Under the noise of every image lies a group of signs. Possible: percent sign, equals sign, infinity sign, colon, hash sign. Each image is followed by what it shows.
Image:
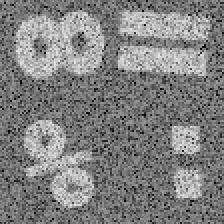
top left: infinity sign; top right: equals sign; bottom left: percent sign; bottom right: colon
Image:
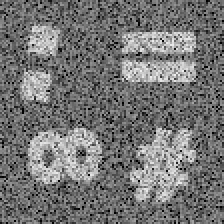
top left: colon; top right: equals sign; bottom left: infinity sign; bottom right: hash sign
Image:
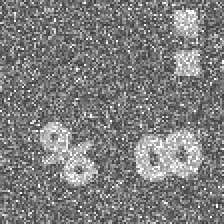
top right: colon; bottom left: percent sign; bottom right: infinity sign
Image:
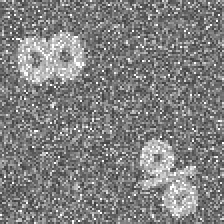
top left: infinity sign; bottom right: percent sign
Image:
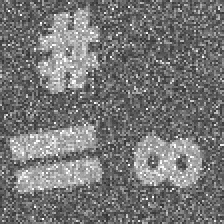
top left: hash sign; bottom left: equals sign; bottom right: infinity sign
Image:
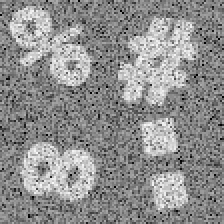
top left: percent sign; top right: hash sign; bottom left: infinity sign; bottom right: colon
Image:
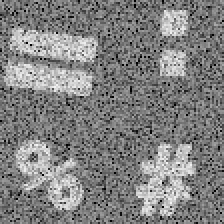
top left: equals sign; top right: colon; bottom left: percent sign; bottom right: hash sign
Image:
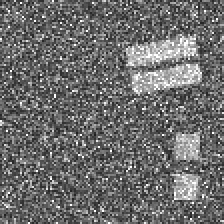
top right: equals sign; bottom right: colon
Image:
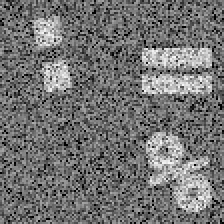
top left: colon; top right: equals sign; bottom right: percent sign
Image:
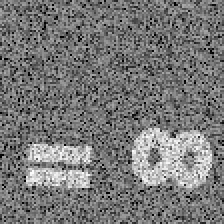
bottom left: equals sign; bottom right: infinity sign
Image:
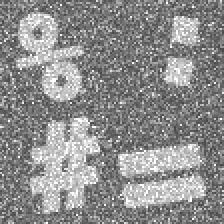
top left: percent sign; top right: colon; bottom left: hash sign; bottom right: equals sign
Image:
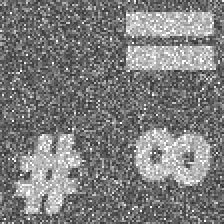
top right: equals sign; bottom left: hash sign; bottom right: infinity sign
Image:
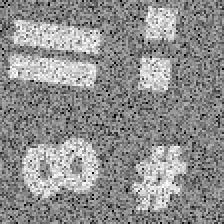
top left: equals sign; top right: colon; bottom left: infinity sign; bottom right: hash sign
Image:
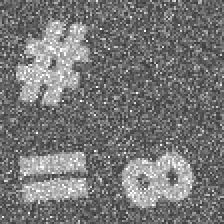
top left: hash sign; bottom left: equals sign; bottom right: infinity sign
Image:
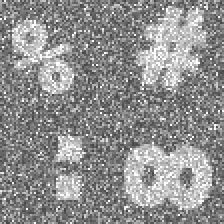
top left: percent sign; top right: hash sign; bottom left: colon; bottom right: infinity sign
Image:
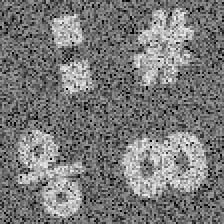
top left: colon; top right: hash sign; bottom left: percent sign; bottom right: infinity sign
